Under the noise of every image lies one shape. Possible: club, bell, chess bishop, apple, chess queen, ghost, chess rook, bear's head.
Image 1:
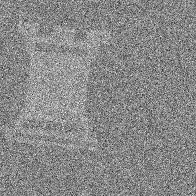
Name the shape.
chess rook
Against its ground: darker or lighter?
lighter
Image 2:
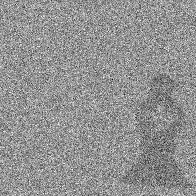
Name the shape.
chess bishop
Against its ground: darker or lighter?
darker
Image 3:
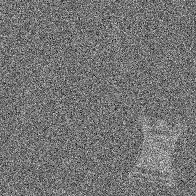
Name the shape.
chess rook
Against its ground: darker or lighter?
lighter
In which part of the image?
bottom right
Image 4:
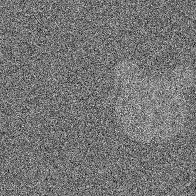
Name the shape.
bear's head
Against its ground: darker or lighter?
lighter
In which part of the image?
middle right
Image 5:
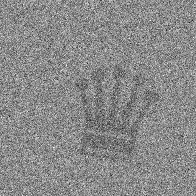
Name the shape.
chess queen
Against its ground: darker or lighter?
darker
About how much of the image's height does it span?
half
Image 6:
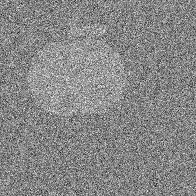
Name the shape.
apple
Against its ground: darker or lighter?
lighter
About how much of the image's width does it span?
half
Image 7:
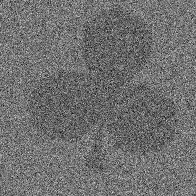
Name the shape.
club
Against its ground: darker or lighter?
darker
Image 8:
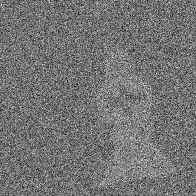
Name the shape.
chess bishop
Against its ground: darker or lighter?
lighter
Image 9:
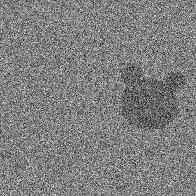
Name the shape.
bear's head
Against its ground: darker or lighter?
darker
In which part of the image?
middle right
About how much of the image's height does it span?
a third
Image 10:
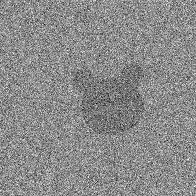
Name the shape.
bear's head
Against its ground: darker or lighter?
darker
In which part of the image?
centre
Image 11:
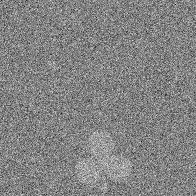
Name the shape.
club
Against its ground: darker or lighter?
lighter
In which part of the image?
bottom middle
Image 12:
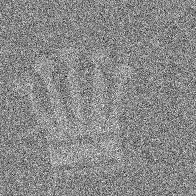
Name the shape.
chess queen
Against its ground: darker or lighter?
lighter
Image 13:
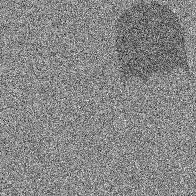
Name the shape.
ghost
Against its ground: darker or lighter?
darker
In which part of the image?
top right
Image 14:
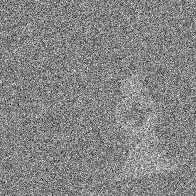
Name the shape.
chess bishop
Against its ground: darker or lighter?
lighter
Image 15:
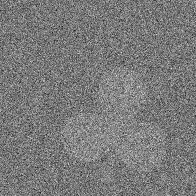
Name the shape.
club
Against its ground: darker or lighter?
lighter
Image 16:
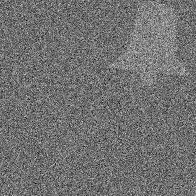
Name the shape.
bell
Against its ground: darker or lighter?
lighter
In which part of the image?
top right
